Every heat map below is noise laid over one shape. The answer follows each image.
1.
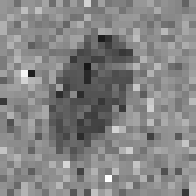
ellipse
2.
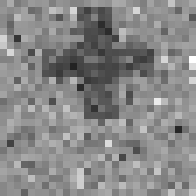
cross
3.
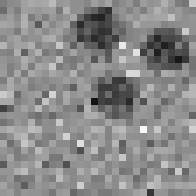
three dots
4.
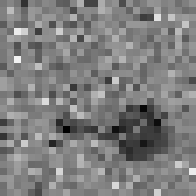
lollipop
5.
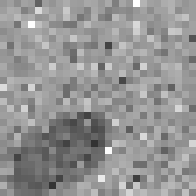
ellipse
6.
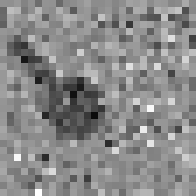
lollipop
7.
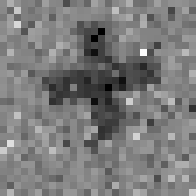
cross
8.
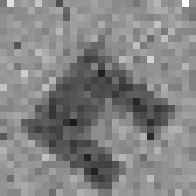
square with a notch
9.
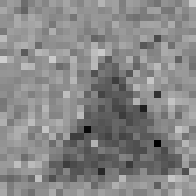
triangle
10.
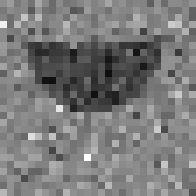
half disc
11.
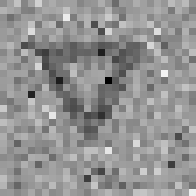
triangle frame
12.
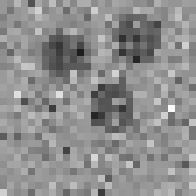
three dots
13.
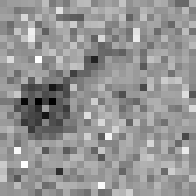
lollipop
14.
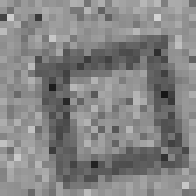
square frame
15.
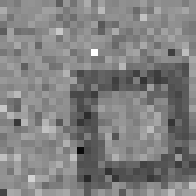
square frame
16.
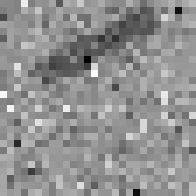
bar
